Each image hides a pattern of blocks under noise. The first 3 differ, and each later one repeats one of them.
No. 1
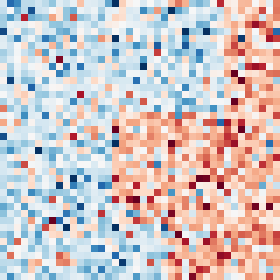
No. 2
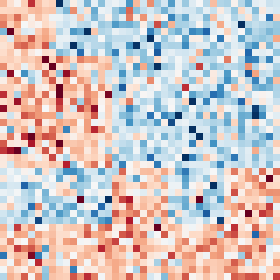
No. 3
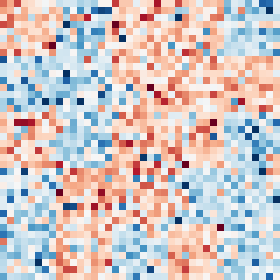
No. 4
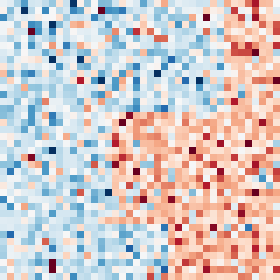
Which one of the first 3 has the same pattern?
1
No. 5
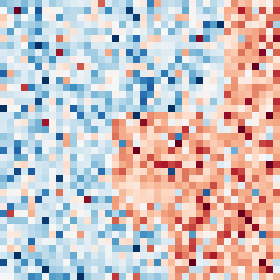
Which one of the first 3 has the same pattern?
1
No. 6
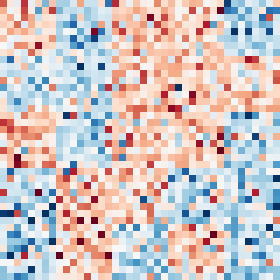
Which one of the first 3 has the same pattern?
3
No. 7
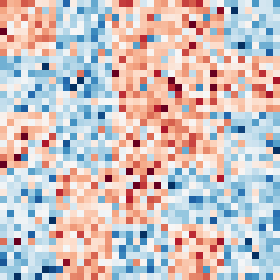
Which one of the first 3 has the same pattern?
3
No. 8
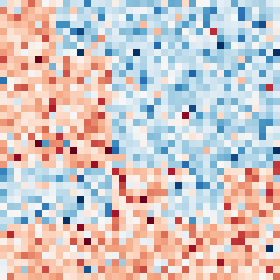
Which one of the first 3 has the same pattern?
2
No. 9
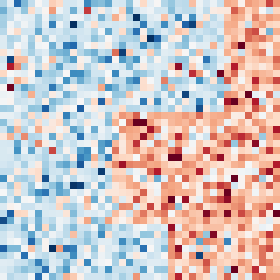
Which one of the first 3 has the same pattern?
1
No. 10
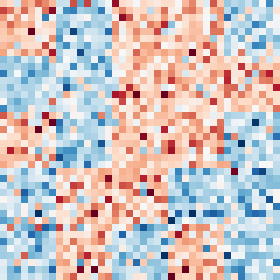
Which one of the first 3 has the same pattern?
3
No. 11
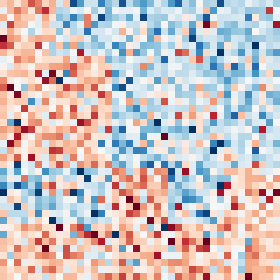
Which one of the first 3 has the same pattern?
2
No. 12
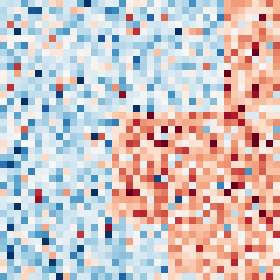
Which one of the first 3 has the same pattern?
1
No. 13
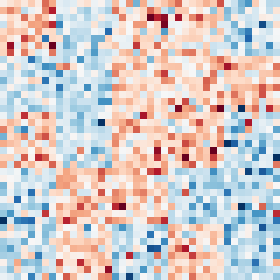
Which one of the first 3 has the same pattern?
3
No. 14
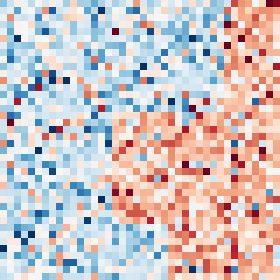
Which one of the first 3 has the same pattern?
1
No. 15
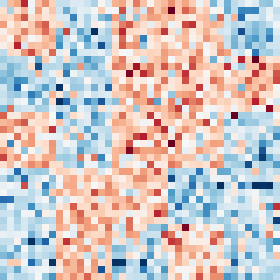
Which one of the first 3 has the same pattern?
3
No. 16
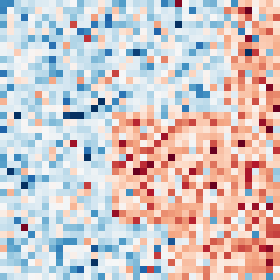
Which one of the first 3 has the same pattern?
1
